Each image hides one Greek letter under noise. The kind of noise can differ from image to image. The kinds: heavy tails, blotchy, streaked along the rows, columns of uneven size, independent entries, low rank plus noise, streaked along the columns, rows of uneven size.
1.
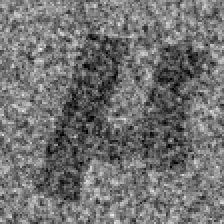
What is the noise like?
blotchy
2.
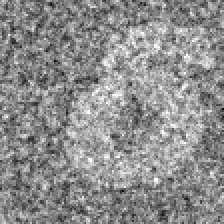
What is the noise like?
blotchy
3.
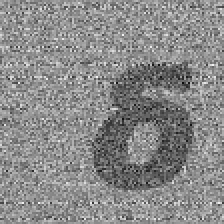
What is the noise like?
rows of uneven size
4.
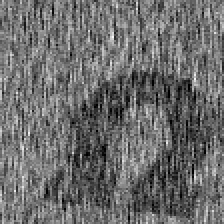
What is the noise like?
streaked along the columns
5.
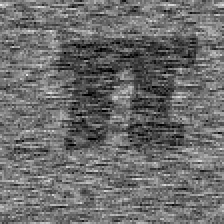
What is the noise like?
streaked along the rows
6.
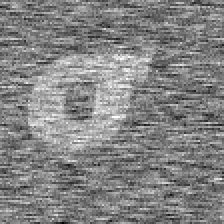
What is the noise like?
streaked along the rows
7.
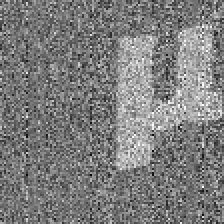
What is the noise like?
columns of uneven size
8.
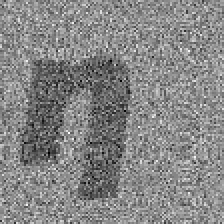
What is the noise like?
low rank plus noise
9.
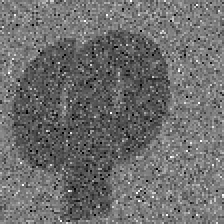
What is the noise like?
heavy tails
